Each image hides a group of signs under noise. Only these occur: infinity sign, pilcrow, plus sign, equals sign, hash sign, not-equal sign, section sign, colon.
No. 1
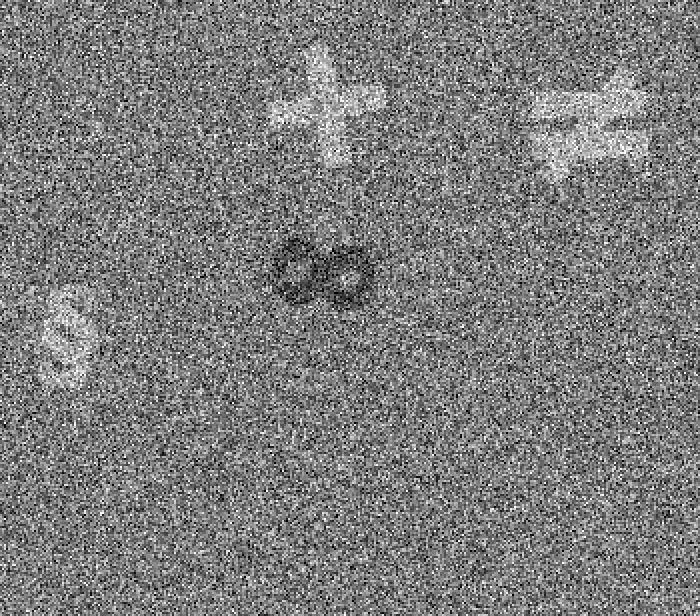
top middle: light plus sign; top right: light not-equal sign; middle left: light section sign; centre: dark infinity sign
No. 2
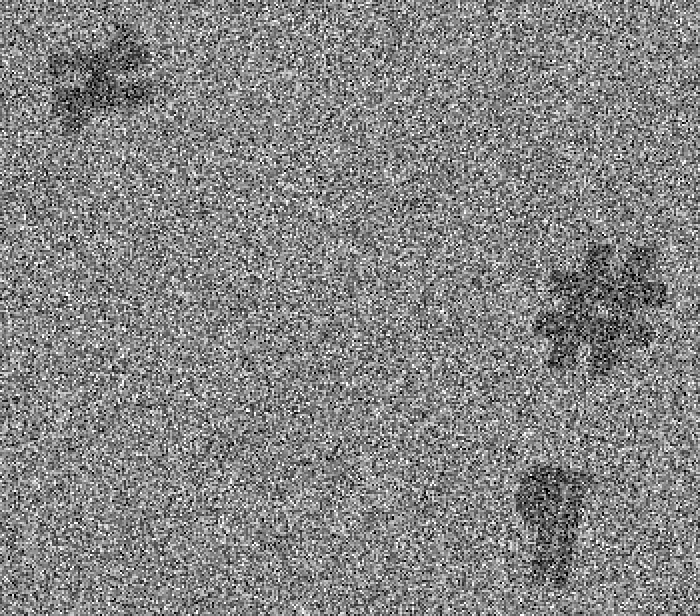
top left: dark not-equal sign; middle right: dark hash sign; bottom right: dark pilcrow
